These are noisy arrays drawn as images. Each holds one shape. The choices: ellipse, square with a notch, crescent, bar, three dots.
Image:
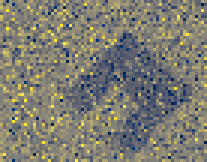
dark square with a notch
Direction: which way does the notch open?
down and left
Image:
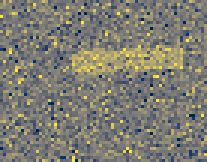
light bar
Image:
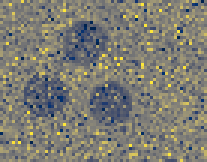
dark three dots
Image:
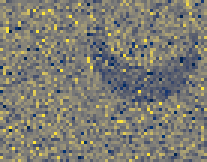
dark crescent
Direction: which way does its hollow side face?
up
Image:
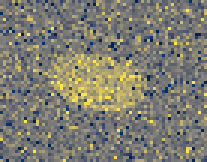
light ellipse
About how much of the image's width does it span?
half
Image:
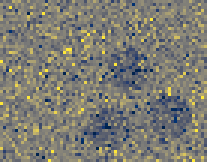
dark three dots
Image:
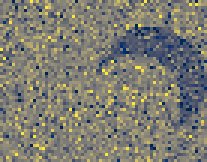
dark crescent
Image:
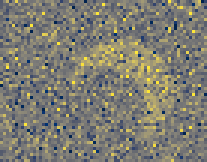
light crescent
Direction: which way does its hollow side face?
down and left
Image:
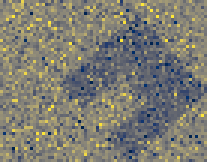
dark square with a notch
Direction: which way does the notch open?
down and left
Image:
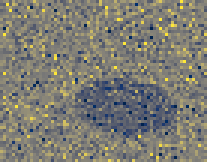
dark ellipse
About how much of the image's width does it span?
half
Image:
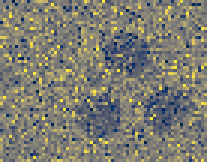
dark three dots
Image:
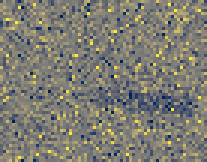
dark bar
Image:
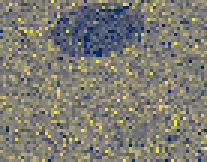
dark ellipse, top middle
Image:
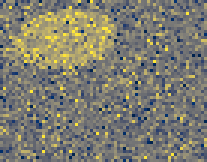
light ellipse
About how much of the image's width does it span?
half
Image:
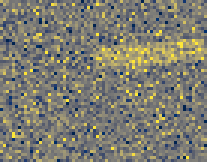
light bar
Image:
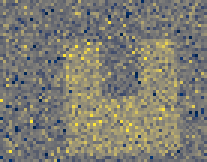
light square with a notch
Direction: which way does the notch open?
up
